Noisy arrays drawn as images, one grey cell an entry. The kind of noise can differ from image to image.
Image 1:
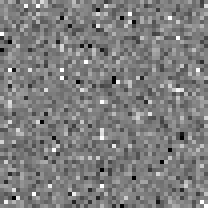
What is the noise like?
heavy tails
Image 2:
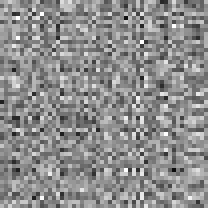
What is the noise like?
low rank plus noise
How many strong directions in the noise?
one
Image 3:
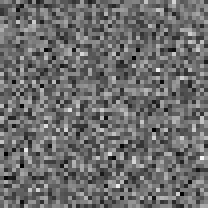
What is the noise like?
independent entries
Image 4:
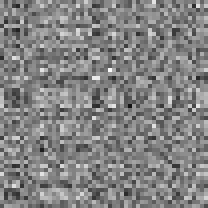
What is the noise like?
low rank plus noise
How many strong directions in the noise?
one
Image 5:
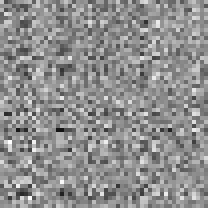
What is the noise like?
low rank plus noise
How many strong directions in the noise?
two
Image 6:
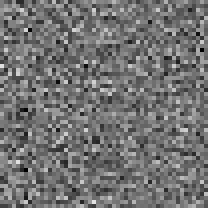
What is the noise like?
low rank plus noise
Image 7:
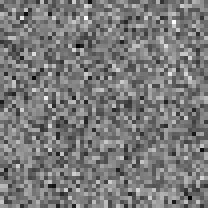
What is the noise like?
independent entries
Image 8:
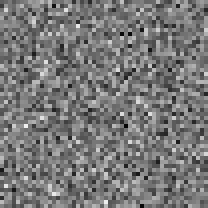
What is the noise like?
independent entries
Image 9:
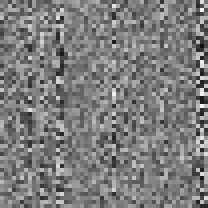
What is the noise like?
columns of uneven size
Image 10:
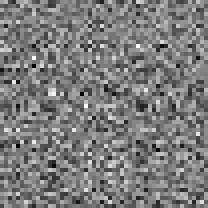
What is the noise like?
low rank plus noise
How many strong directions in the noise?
three or four
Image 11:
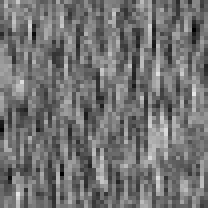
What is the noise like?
streaked along the columns
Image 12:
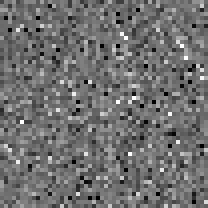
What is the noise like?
heavy tails
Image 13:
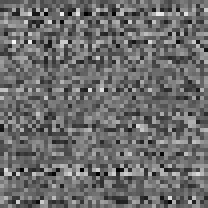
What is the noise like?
rows of uneven size
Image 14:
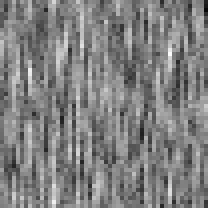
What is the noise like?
streaked along the columns
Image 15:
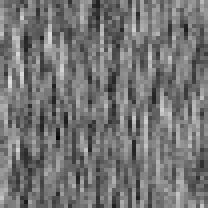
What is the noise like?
streaked along the columns
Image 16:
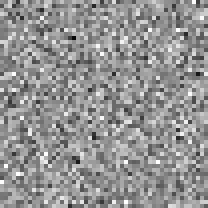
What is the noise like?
independent entries
